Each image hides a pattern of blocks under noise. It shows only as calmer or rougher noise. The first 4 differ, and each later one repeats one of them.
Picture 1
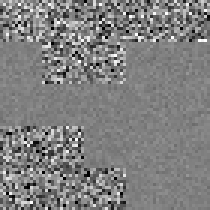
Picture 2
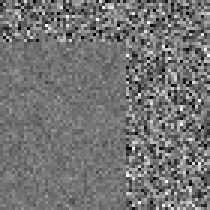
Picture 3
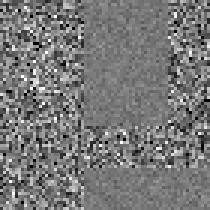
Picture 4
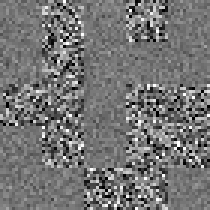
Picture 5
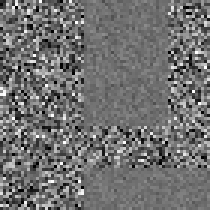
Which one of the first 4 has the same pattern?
3
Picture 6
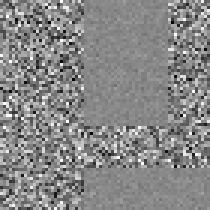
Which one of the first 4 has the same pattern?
3
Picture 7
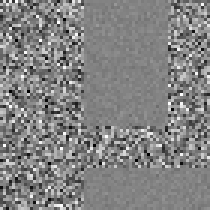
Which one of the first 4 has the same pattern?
3
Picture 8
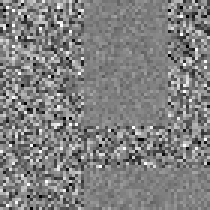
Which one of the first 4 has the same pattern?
3
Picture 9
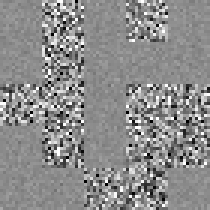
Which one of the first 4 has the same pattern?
4
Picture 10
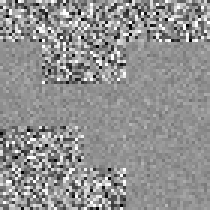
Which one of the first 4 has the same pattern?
1
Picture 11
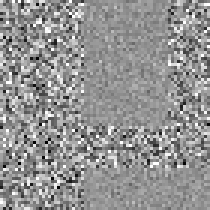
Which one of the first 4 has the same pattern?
3
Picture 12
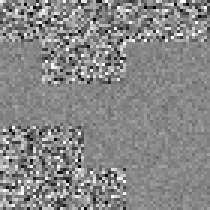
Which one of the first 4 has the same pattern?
1
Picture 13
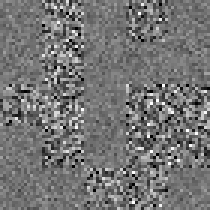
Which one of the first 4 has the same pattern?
4
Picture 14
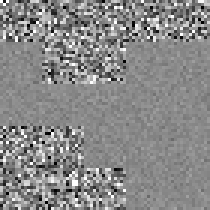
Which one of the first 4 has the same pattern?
1
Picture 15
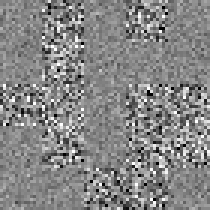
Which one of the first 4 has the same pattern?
4
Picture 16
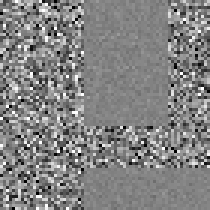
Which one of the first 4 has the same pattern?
3
